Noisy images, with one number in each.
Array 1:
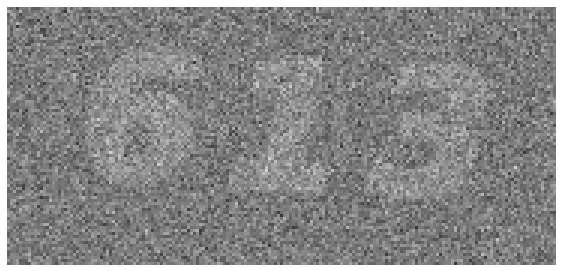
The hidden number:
613
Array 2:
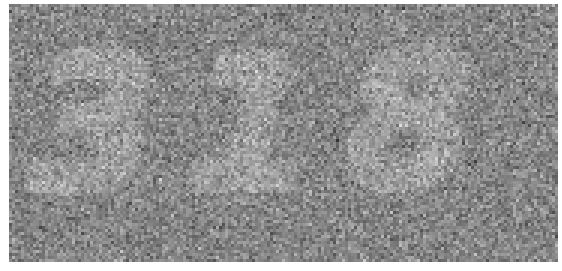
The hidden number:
318
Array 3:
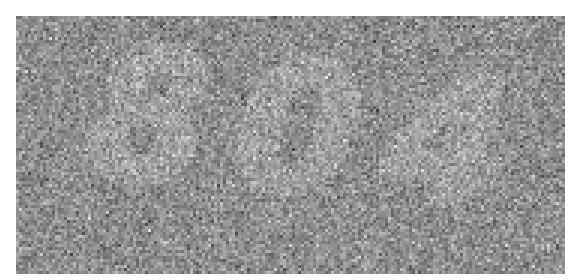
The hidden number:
804
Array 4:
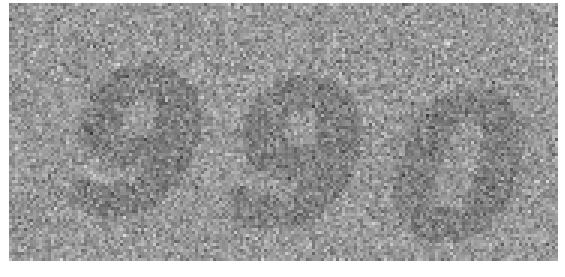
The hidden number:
990
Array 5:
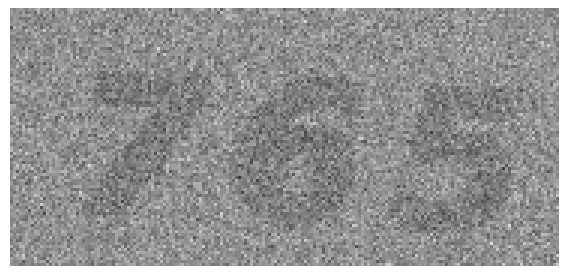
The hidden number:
765
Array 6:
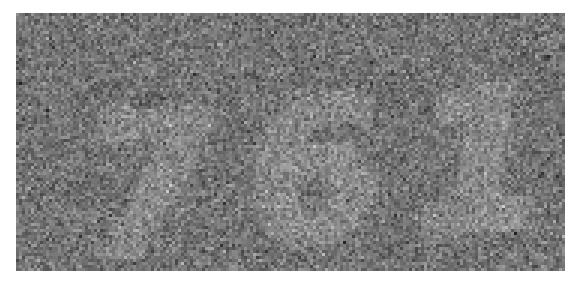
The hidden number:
761
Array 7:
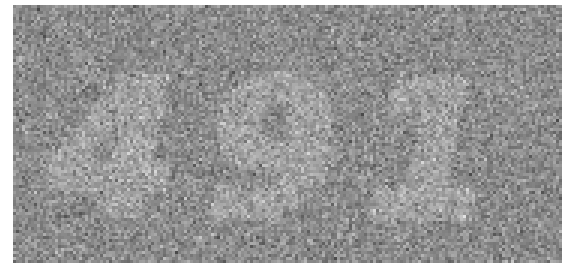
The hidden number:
491
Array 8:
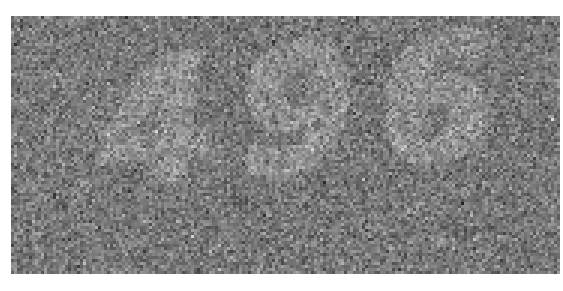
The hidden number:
496
